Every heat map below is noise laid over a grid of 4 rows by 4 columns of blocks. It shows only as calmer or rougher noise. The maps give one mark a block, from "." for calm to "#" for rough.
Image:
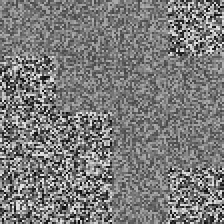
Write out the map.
. . . #
# . . .
# # . .
# # . #
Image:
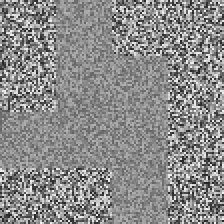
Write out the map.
# . # #
# . . #
. . . #
# # . #
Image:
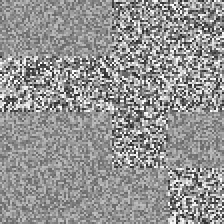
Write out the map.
. . # #
# # # #
. . # .
. . . #
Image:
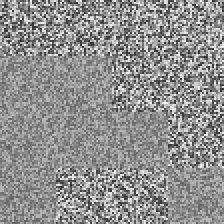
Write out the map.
# # # #
. . # #
. . . #
. # # .
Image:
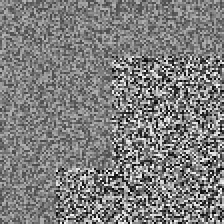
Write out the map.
. . . .
. . # #
. . # #
. # # #
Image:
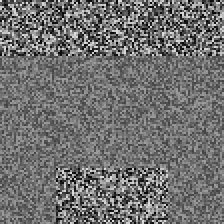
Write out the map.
# # # #
. . . .
. . . .
. # # .
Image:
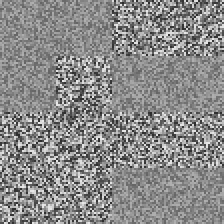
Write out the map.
. . # #
. # . .
# # # #
# # . .
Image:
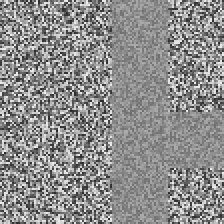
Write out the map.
# # . #
# # . #
# # . .
# # . #
